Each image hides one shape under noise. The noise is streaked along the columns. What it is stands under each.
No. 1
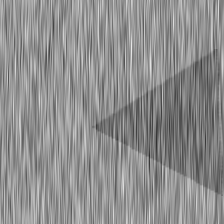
triangle
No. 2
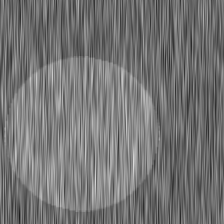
disc
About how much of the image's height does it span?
two thirds
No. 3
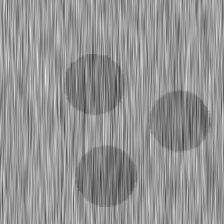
three dots
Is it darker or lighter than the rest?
darker
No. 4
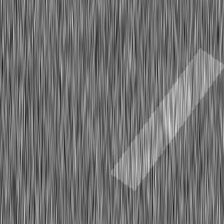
bar
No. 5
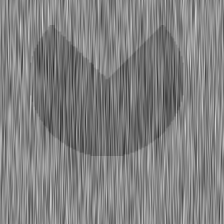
disc with a wedge cut out
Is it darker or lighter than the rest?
darker
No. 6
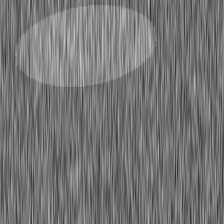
ellipse
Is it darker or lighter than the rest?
lighter
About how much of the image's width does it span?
two thirds
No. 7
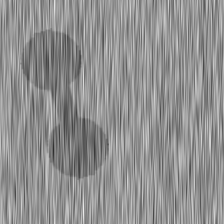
dumbbell
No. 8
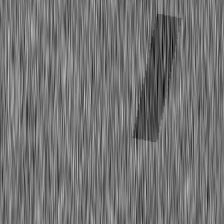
bar
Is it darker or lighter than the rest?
darker
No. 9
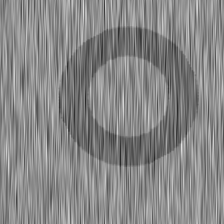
ring
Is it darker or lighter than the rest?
darker
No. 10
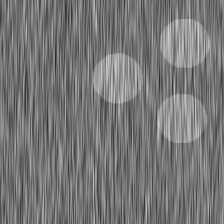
three dots
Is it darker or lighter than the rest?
lighter
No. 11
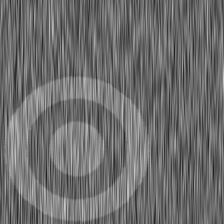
bullseye
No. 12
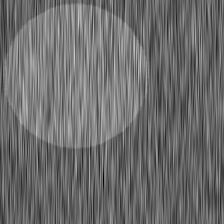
disc
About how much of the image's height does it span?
two thirds
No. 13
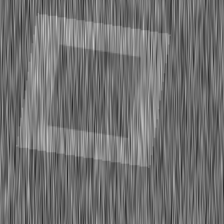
square frame
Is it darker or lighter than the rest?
lighter
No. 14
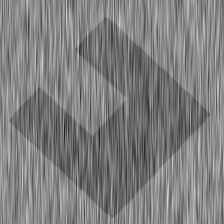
square with a notch
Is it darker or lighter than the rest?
darker
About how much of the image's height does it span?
nearly all
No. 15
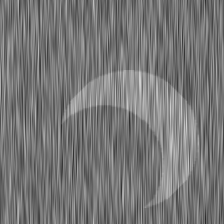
crescent
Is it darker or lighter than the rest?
lighter
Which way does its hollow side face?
down and left
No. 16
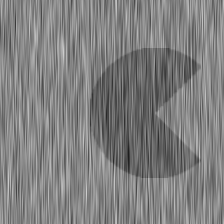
disc with a wedge cut out
